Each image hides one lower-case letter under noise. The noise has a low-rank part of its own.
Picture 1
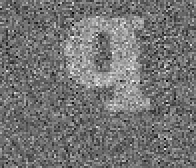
q
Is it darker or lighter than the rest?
lighter
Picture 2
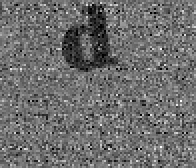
d
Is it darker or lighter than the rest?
darker
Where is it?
top middle
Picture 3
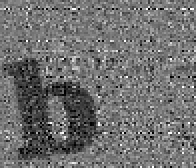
b
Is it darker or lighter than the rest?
darker
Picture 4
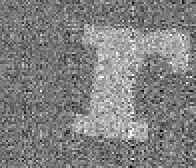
r
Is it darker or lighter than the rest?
lighter
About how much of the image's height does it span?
two thirds
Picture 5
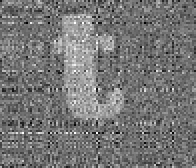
t
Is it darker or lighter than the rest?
lighter
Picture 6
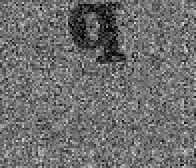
q
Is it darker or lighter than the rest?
darker
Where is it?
top middle
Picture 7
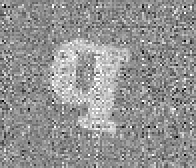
q
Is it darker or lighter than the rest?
lighter
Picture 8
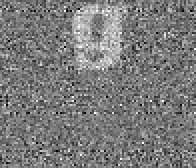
g
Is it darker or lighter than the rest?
lighter
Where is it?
top middle
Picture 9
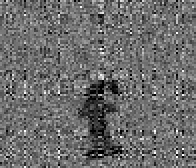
f
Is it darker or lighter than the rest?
darker
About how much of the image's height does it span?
half
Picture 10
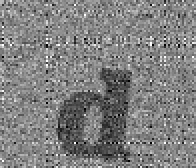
d
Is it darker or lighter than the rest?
darker
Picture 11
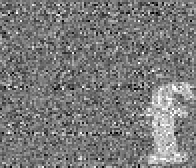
f
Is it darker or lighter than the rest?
lighter
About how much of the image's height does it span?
half
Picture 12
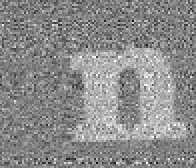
n
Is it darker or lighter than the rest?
lighter
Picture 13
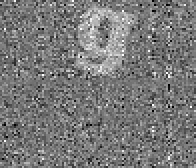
g
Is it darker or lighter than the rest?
lighter
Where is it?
top middle
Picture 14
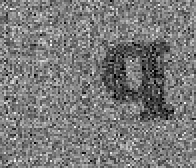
q
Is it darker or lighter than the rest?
darker
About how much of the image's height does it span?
half
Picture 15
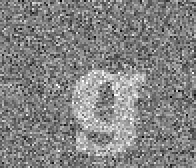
g
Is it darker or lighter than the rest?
lighter
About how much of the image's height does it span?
half
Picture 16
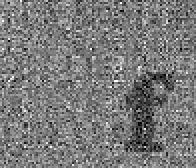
f
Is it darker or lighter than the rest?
darker
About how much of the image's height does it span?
half
